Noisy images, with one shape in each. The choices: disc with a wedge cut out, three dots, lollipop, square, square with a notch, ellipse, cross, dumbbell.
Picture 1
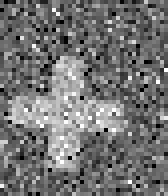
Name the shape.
cross
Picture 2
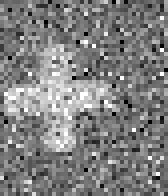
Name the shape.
cross
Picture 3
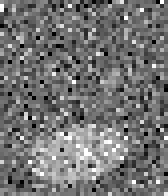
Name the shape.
ellipse
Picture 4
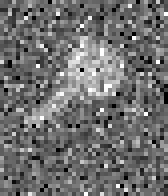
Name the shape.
lollipop
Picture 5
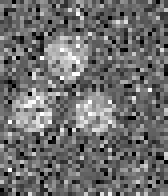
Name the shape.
three dots
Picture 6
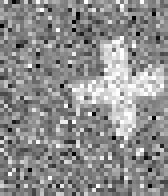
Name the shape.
cross
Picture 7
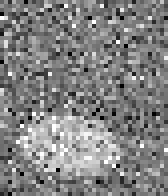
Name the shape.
ellipse
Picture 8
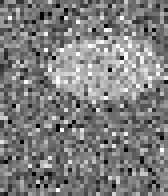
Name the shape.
ellipse
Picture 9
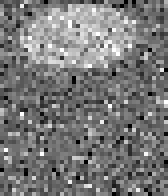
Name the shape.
ellipse
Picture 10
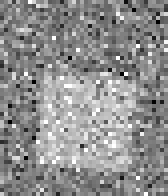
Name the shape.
square
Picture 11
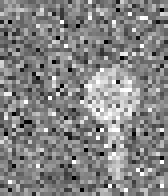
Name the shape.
lollipop
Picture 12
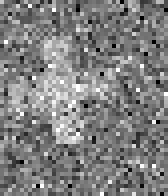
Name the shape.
cross
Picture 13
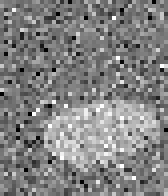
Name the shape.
ellipse
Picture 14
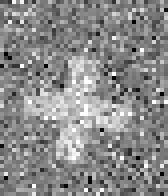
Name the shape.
cross
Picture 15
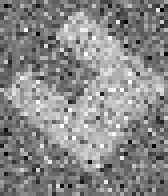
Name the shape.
square with a notch
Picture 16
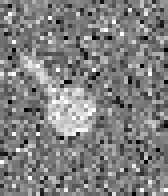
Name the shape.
lollipop
